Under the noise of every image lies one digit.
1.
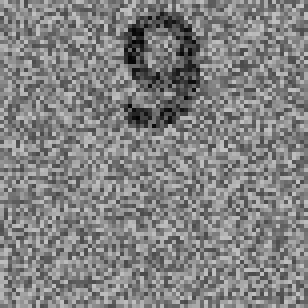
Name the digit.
9
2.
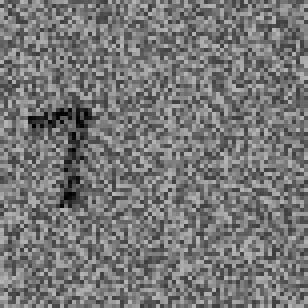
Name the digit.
7
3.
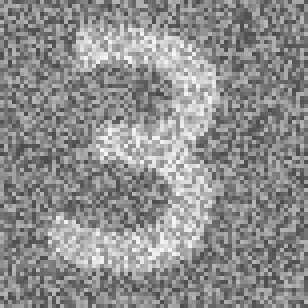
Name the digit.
3
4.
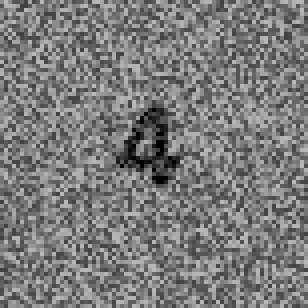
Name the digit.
4
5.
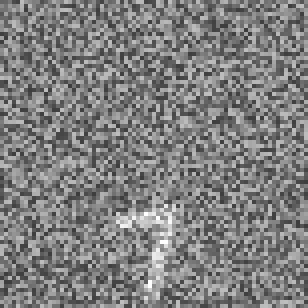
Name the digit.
7
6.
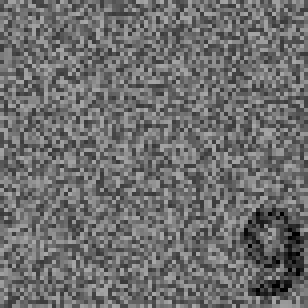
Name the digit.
9
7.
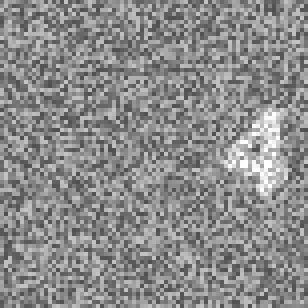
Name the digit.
4
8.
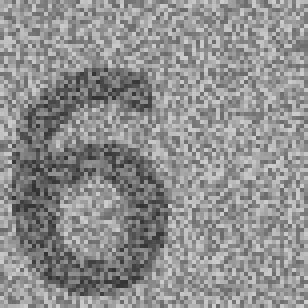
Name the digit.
6
